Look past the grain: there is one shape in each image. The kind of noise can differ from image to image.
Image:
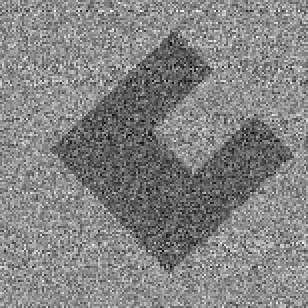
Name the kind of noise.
rows of uneven size
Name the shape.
square with a notch
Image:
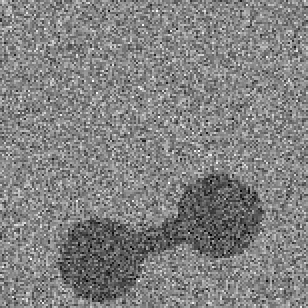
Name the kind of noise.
low rank plus noise
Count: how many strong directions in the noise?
one
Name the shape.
dumbbell
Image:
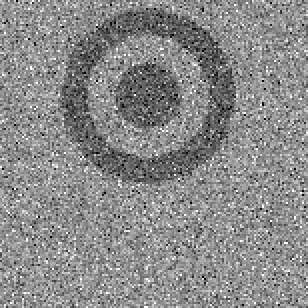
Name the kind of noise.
heavy tails
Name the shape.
bullseye
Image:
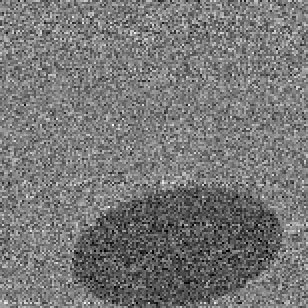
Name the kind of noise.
rows of uneven size
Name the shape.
ellipse
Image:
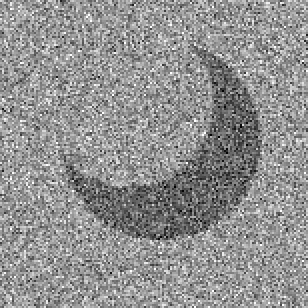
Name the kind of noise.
low rank plus noise
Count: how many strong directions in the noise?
one
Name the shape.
crescent
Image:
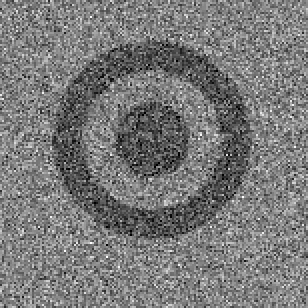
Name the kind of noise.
low rank plus noise
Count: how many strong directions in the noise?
three or four
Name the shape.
bullseye
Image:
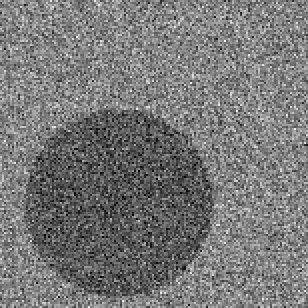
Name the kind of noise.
independent entries
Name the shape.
disc
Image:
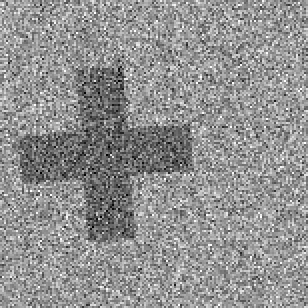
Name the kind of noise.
low rank plus noise
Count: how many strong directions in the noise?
one
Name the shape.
cross
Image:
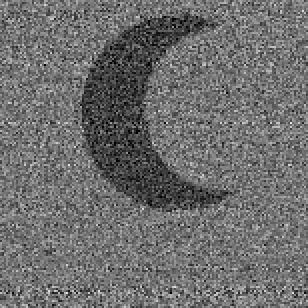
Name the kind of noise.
rows of uneven size
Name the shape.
crescent
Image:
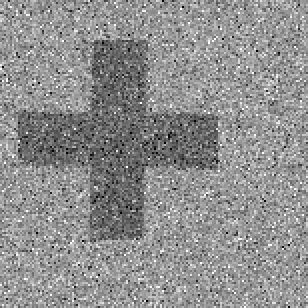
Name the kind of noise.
heavy tails
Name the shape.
cross
